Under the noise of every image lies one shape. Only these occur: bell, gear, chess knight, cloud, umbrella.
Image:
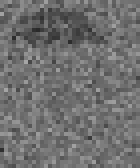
umbrella
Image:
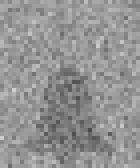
bell
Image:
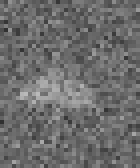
umbrella
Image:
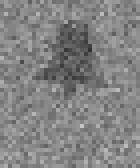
bell
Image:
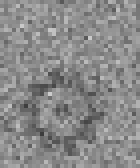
gear
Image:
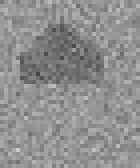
cloud
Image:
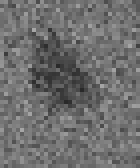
chess knight
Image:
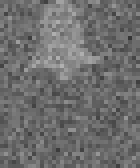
bell
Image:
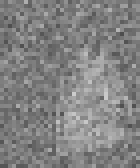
chess knight
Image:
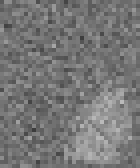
chess knight
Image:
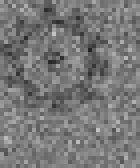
gear
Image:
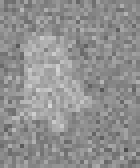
bell
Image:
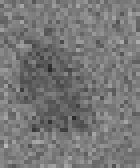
chess knight
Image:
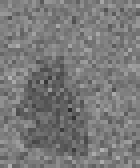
chess knight
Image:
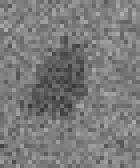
chess knight
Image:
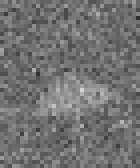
umbrella
